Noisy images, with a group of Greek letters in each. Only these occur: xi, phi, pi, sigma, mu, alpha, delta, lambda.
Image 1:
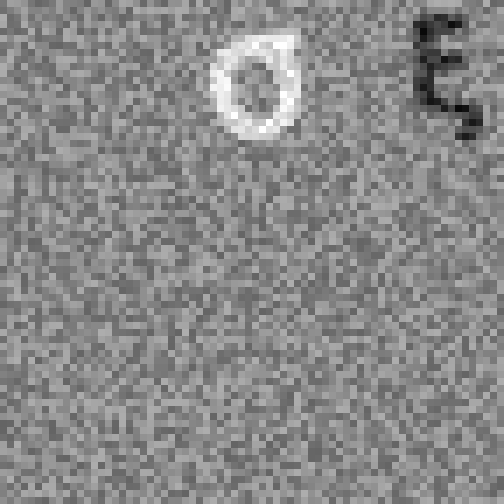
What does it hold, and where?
top middle: light sigma; top right: dark xi
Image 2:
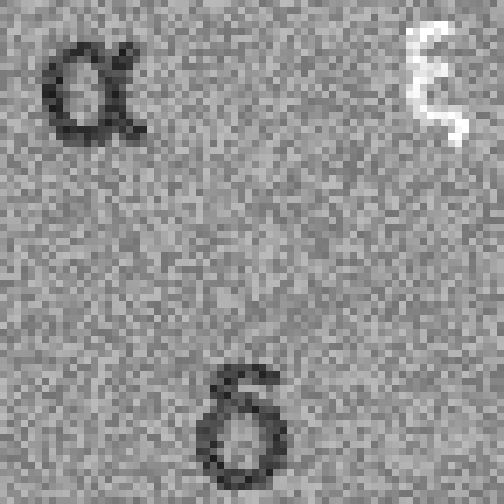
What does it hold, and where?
top left: dark alpha; top right: light xi; bottom middle: dark delta
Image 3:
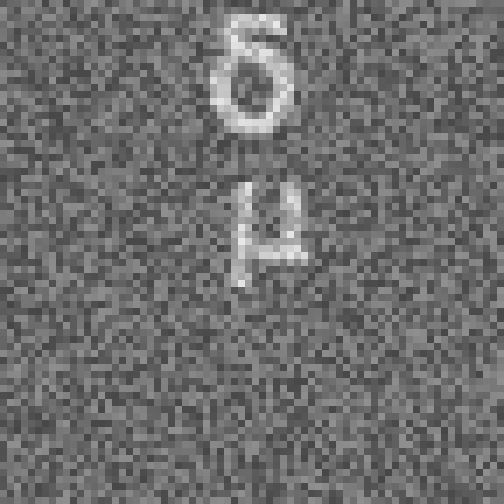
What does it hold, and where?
top middle: light delta; centre: light mu
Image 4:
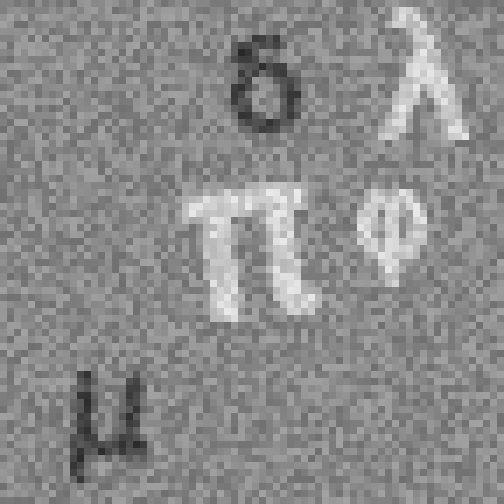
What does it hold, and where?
top middle: dark delta; top right: light lambda; centre: light pi; middle right: light phi; bottom left: dark mu
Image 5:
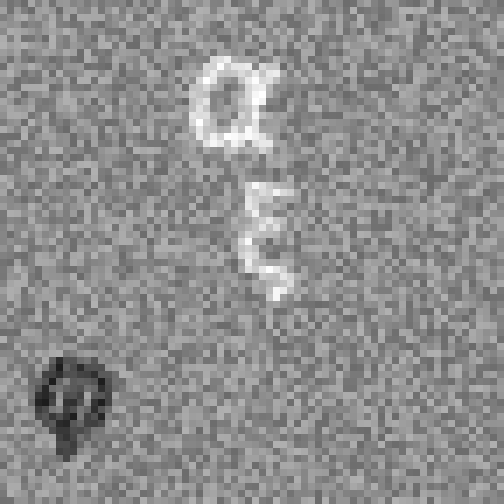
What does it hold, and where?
top middle: light alpha; centre: light xi; bottom left: dark phi
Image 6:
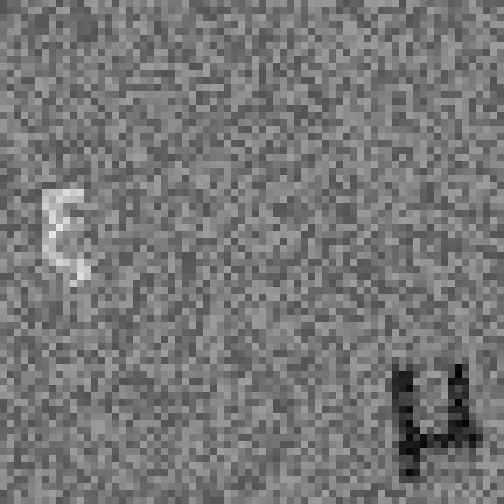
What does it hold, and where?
middle left: light xi; bottom right: dark mu
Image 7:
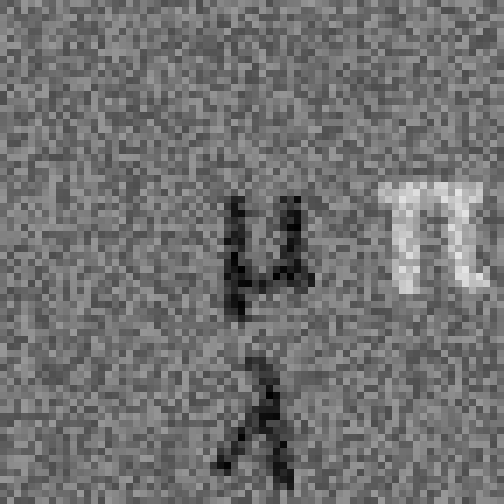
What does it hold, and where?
centre: dark mu; middle right: light pi; bottom middle: dark lambda
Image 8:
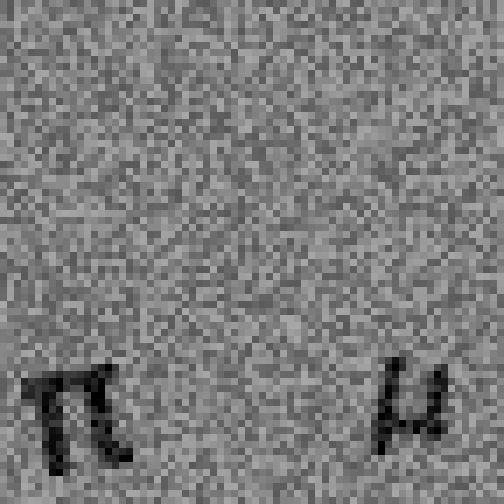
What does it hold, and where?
bottom left: dark pi; bottom right: dark mu
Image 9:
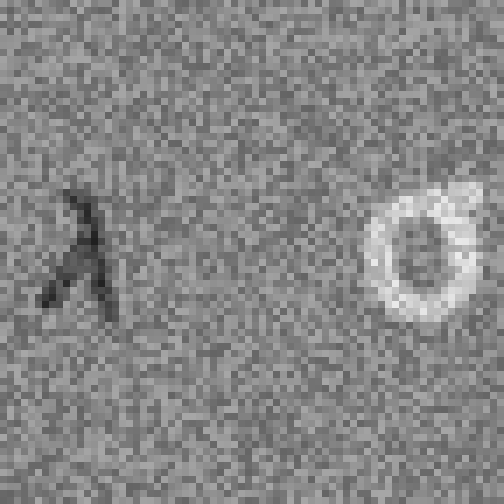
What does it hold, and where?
middle left: dark lambda; middle right: light sigma
